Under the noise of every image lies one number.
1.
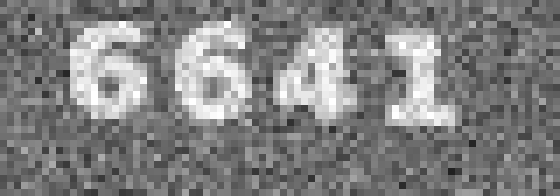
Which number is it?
6641
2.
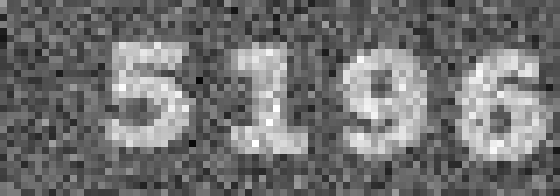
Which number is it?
5196
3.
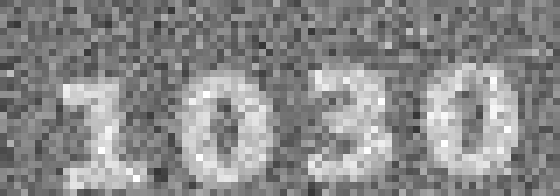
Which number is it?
1030
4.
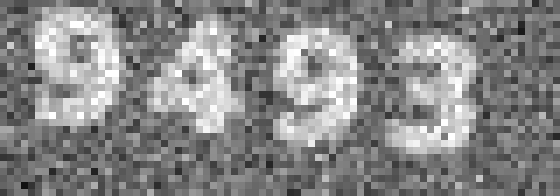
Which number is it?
9493
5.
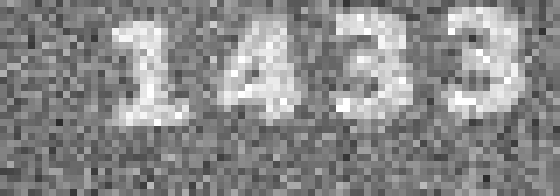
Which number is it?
1433
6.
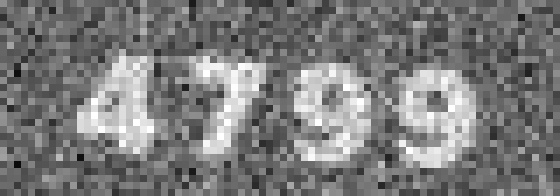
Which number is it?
4799
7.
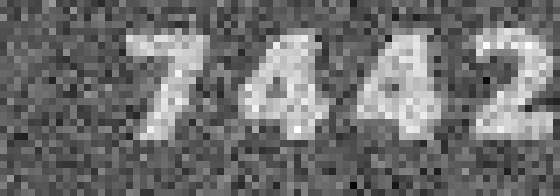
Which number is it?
7442
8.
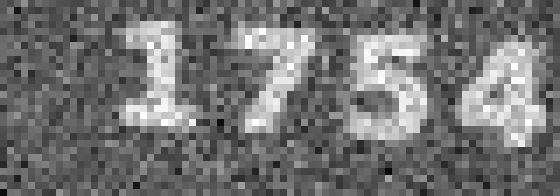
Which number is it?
1754
